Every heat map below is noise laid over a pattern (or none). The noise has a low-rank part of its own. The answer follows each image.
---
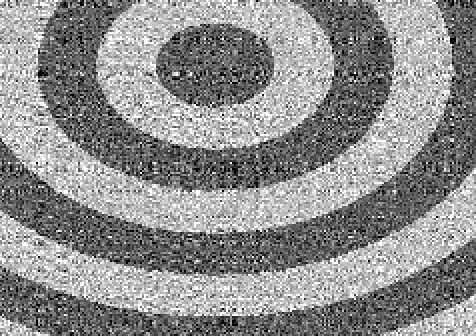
rings round one point
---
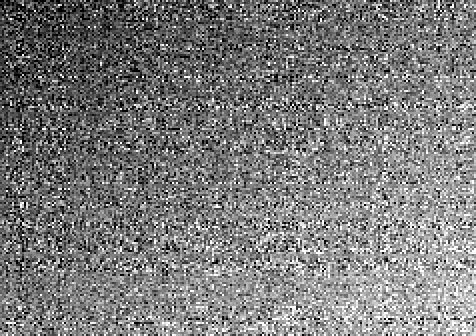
a smooth slope
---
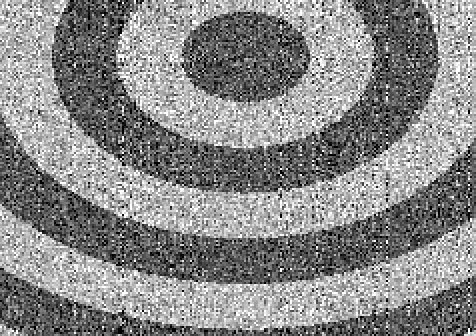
rings round one point
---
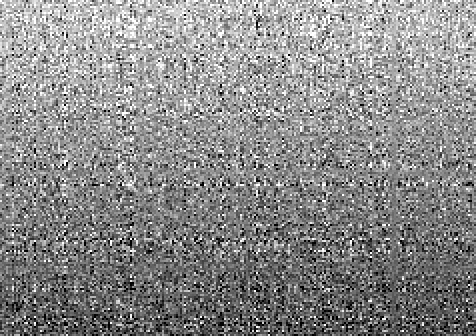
a smooth slope
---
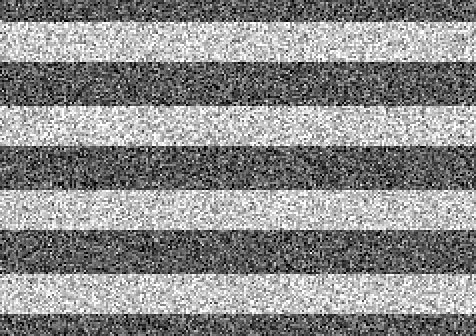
horizontal stripes
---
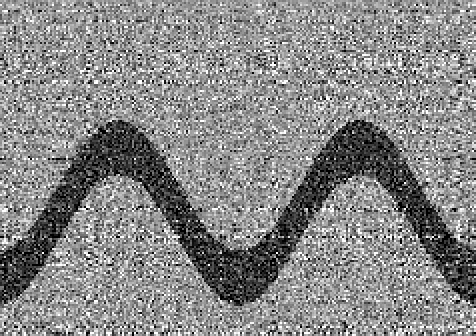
a wavy band
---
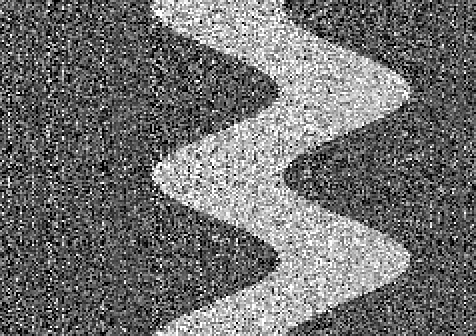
a wavy band
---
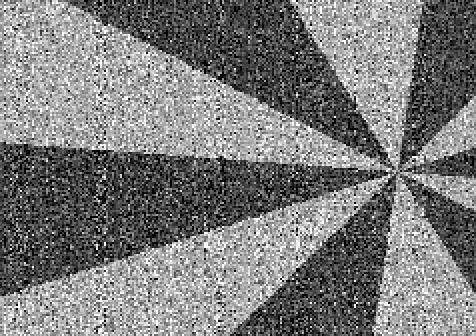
spokes from one point
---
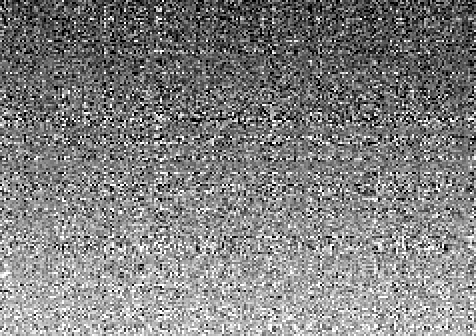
a smooth slope
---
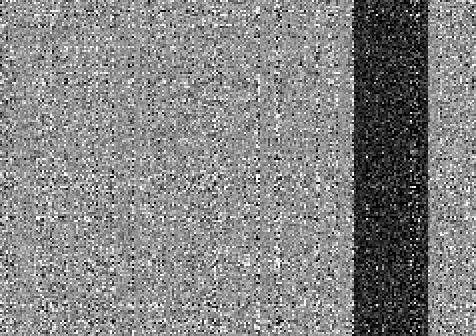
one vertical stripe
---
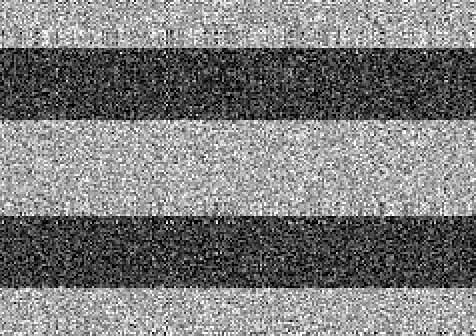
horizontal stripes
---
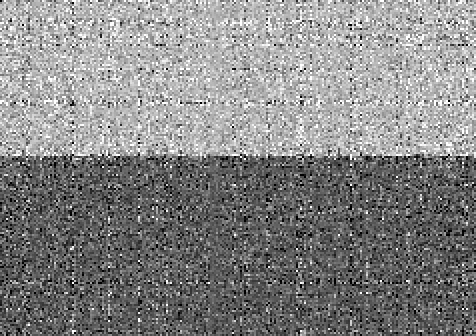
a sharp edge
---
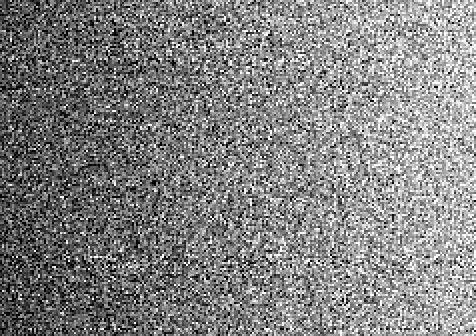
a smooth slope
